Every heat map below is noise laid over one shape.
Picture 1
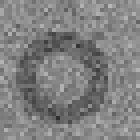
ring
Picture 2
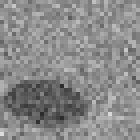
ellipse
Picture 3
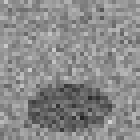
ellipse
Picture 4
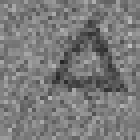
triangle frame
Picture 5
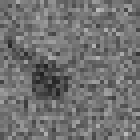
lollipop
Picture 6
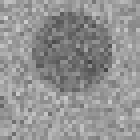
disc
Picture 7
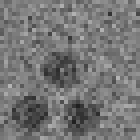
three dots
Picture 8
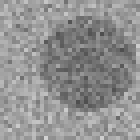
disc
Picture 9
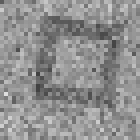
square frame
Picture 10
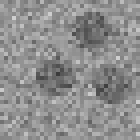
three dots
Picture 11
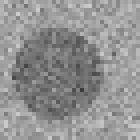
disc
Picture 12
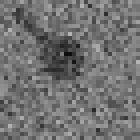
lollipop
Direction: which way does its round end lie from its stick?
down and right
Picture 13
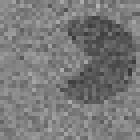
disc with a wedge cut out
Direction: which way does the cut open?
left
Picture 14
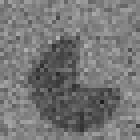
disc with a wedge cut out
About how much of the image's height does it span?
two thirds
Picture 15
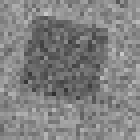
square
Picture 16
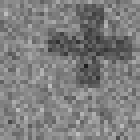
cross
